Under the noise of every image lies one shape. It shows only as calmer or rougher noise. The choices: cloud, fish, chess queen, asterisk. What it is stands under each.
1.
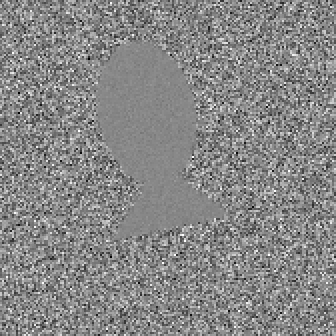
fish
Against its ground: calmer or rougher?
calmer
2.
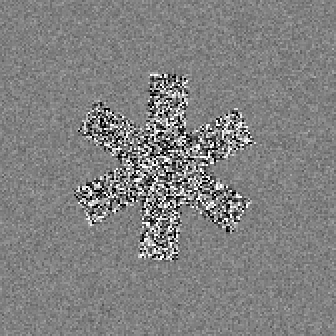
asterisk
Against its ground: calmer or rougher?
rougher
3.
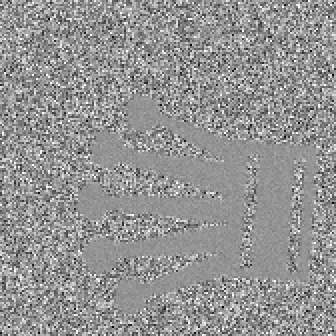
chess queen
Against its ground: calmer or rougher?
calmer
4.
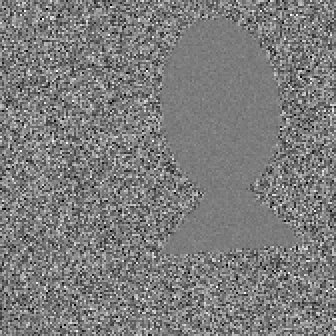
fish
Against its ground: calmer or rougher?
calmer
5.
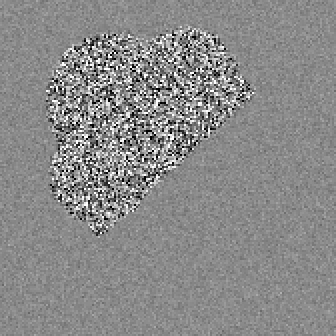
cloud
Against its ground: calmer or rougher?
rougher
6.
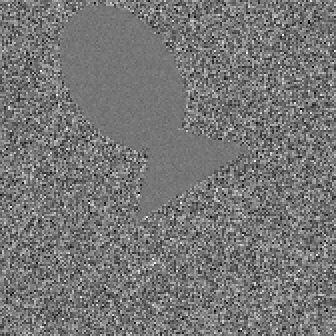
fish
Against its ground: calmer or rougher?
calmer
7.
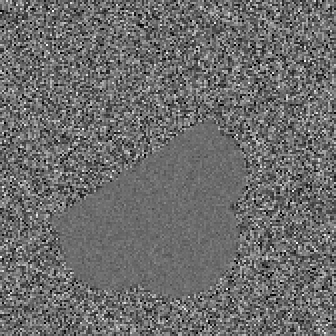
cloud
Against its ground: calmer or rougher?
calmer
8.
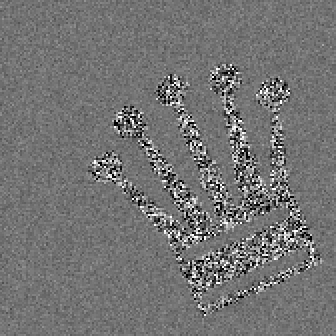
chess queen
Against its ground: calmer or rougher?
rougher
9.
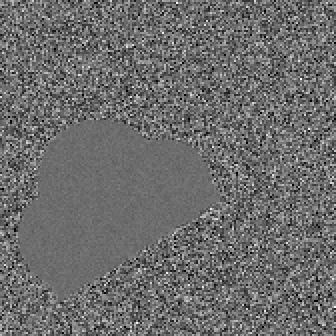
cloud
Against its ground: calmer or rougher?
calmer
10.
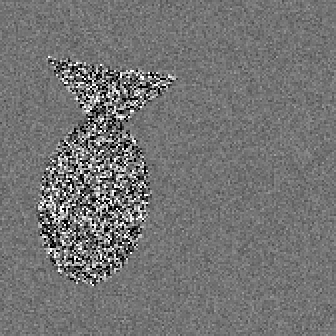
fish
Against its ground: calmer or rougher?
rougher
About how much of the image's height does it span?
two thirds
